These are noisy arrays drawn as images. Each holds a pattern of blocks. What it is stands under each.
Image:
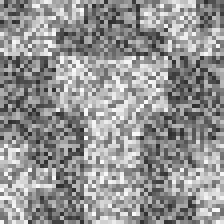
left and right mirror each other
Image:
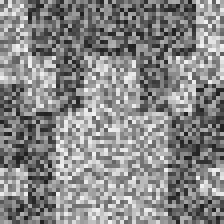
left and right mirror each other
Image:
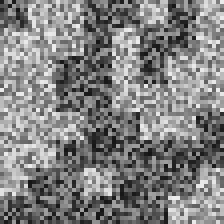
no symmetry
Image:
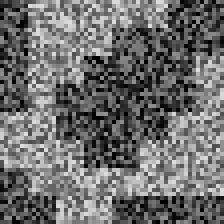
mirrored about the diagonal from the bottom left
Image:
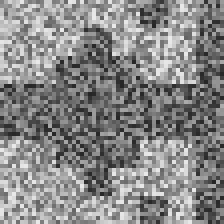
top and bottom mirror each other
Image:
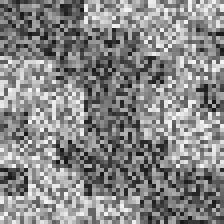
the same after a half turn
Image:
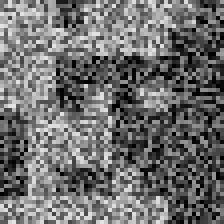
no symmetry
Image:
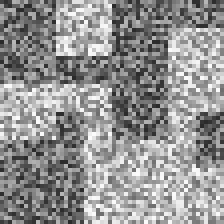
no symmetry
